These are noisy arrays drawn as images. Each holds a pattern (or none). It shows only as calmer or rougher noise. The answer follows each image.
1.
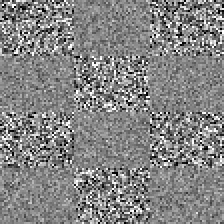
a checkerboard
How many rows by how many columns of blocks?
4 by 3
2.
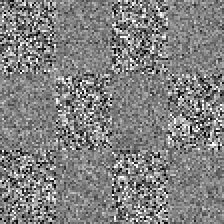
a checkerboard
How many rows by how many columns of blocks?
3 by 4
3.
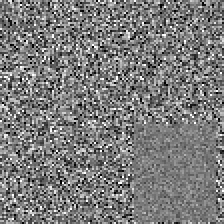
one block
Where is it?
bottom right
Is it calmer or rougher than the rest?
calmer
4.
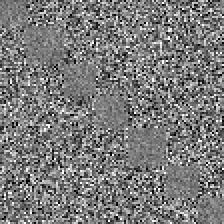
blocks along the diagonal
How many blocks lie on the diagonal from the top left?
7
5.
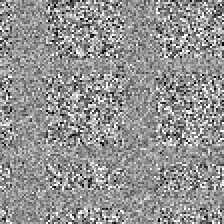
bands of rows crossing bands of columns
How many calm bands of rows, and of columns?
3 and 2
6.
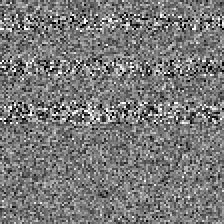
bands of rows
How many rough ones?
3
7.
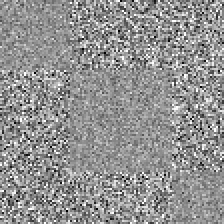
blocks along the diagonal
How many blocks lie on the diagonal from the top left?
3
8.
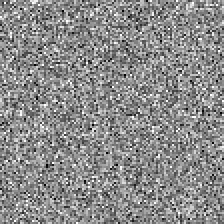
only noise
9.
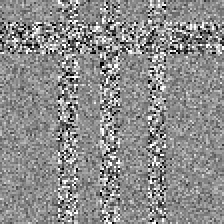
bands of rows crossing bands of columns
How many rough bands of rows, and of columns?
1 and 3
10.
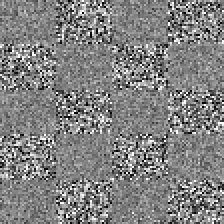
a checkerboard
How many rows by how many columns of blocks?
5 by 4
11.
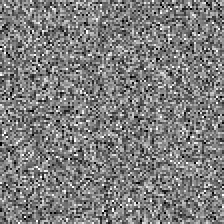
only noise
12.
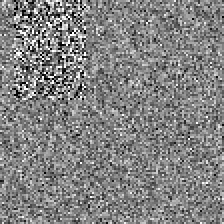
one block
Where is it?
top left
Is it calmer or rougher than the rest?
rougher
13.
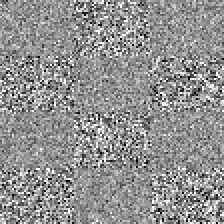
a checkerboard
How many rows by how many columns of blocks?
4 by 3
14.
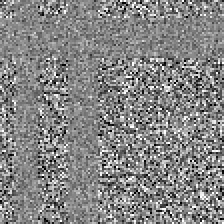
bands of rows crossing bands of columns
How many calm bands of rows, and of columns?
1 and 2
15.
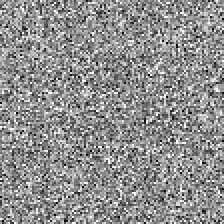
only noise
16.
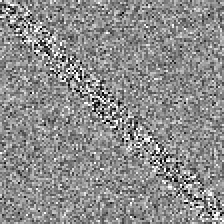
a diagonal band
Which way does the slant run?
top left to bottom right
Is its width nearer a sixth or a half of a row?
a sixth
